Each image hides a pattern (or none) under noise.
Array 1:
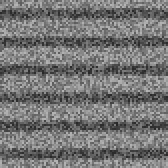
horizontal stripes
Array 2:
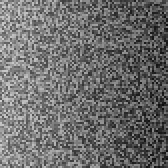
a smooth slope
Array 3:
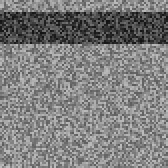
one horizontal stripe
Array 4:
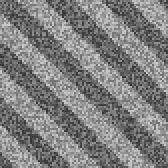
diagonal stripes
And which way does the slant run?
top left to bottom right
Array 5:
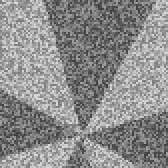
spokes from one point
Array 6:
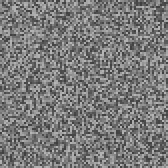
only noise
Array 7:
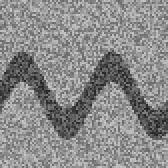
a wavy band
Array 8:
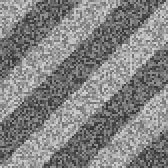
diagonal stripes
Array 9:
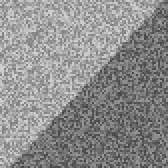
a sharp edge
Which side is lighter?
top left
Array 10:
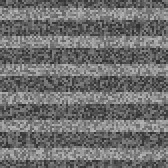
horizontal stripes
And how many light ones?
6
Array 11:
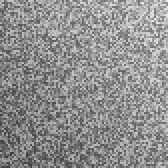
a smooth slope
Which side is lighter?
top right
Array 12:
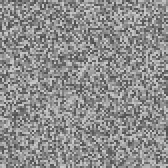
only noise
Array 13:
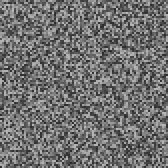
only noise
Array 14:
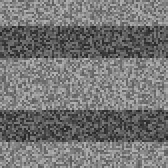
horizontal stripes
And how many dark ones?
2
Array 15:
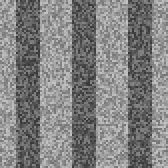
vertical stripes
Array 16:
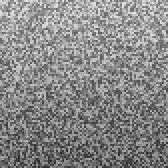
a smooth slope
